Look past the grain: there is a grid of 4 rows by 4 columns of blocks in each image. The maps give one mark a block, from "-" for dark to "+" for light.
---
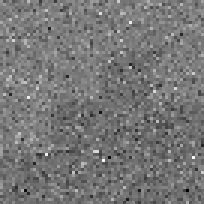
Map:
+ + + +
+ + - +
+ - - -
- - - -
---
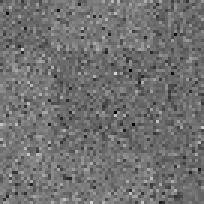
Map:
- + + -
+ - - -
+ - - -
+ + + -
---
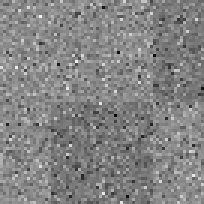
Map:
+ + + -
+ + + -
+ - - +
+ - - +
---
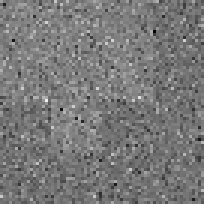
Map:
+ + + -
+ + + -
- + - -
- - - -
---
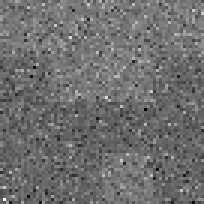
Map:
+ + + +
- + + -
- - - -
- - + -
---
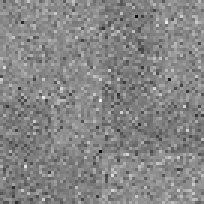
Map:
+ + - +
+ + - +
- + - -
- - + +
